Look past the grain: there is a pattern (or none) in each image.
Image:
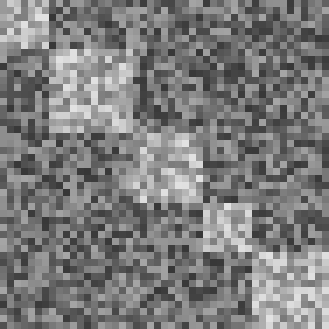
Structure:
blocks along the diagonal
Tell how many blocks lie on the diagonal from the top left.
5
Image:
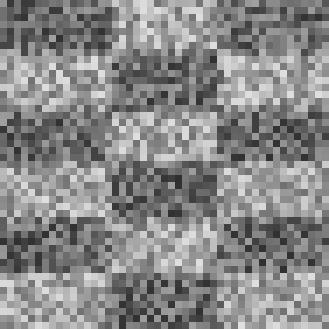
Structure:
a checkerboard
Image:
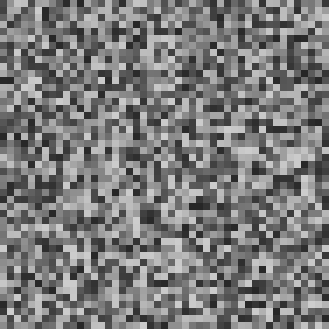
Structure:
only noise
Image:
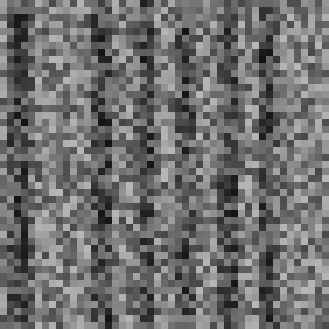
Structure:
bands of columns
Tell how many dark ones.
6
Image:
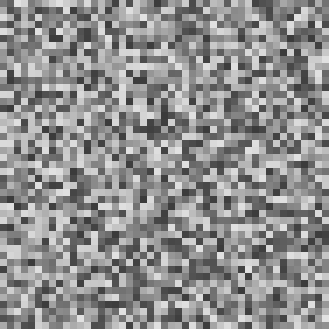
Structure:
only noise
